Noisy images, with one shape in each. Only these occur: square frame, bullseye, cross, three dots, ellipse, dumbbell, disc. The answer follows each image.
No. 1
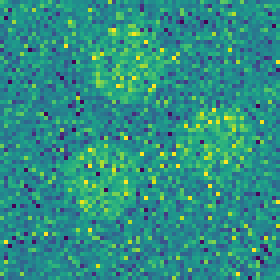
three dots
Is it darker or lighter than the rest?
lighter
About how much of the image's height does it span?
two thirds
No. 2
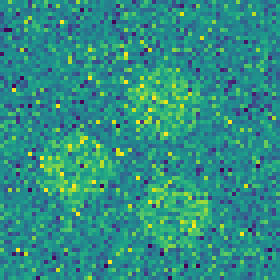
three dots
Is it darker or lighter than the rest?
lighter
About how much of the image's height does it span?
two thirds
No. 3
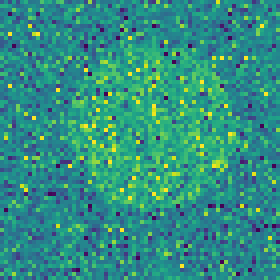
disc
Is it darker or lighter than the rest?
lighter
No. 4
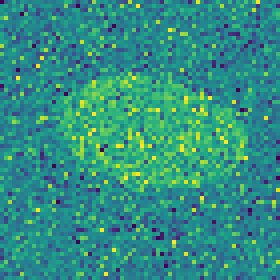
ellipse
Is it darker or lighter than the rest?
lighter
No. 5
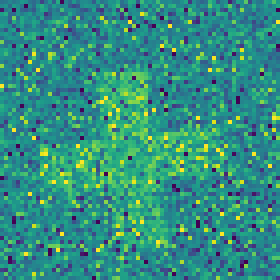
cross
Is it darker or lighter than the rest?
lighter
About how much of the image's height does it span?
two thirds
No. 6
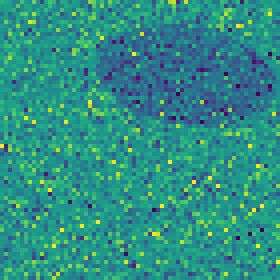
ellipse
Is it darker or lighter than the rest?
darker
